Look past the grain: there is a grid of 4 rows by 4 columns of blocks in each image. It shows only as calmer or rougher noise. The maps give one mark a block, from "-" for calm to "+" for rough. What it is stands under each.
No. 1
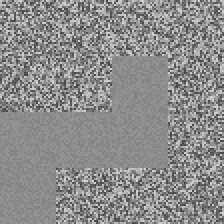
++++
++-+
---+
-+++
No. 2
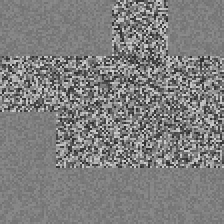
--+-
++++
-+++
----
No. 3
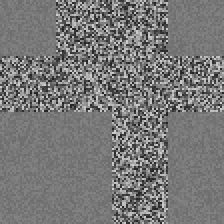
-++-
++++
--+-
--+-
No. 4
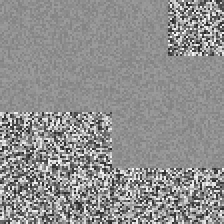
---+
----
++--
++++
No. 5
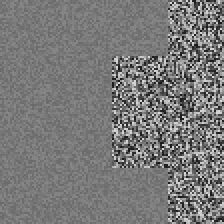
---+
--++
--++
---+
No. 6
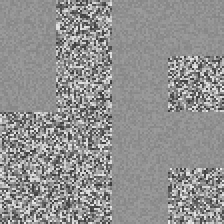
-+--
-+-+
++--
++-+
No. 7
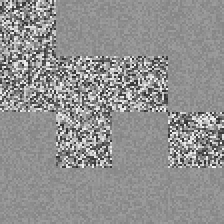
+---
+++-
-+-+
----
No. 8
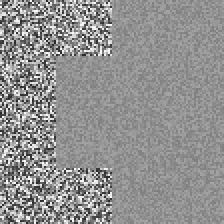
++--
+---
+---
++--
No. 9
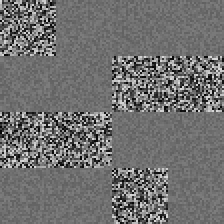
+---
--++
++--
--+-
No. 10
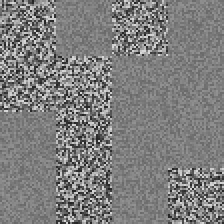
+-+-
++--
-+--
-+-+
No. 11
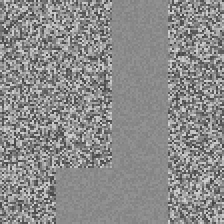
++-+
++-+
++-+
+--+
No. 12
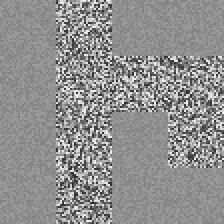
-+--
-+++
-+-+
-+--
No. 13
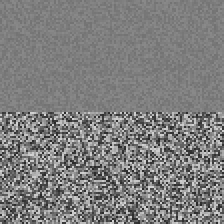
----
----
++++
++++
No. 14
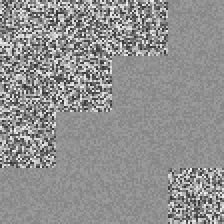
+++-
++--
+---
---+
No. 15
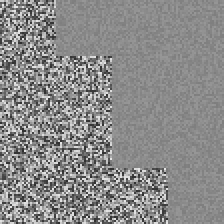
+---
++--
++--
+++-
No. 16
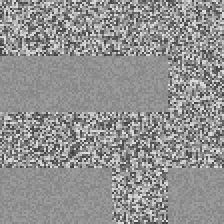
++++
---+
++++
--+-
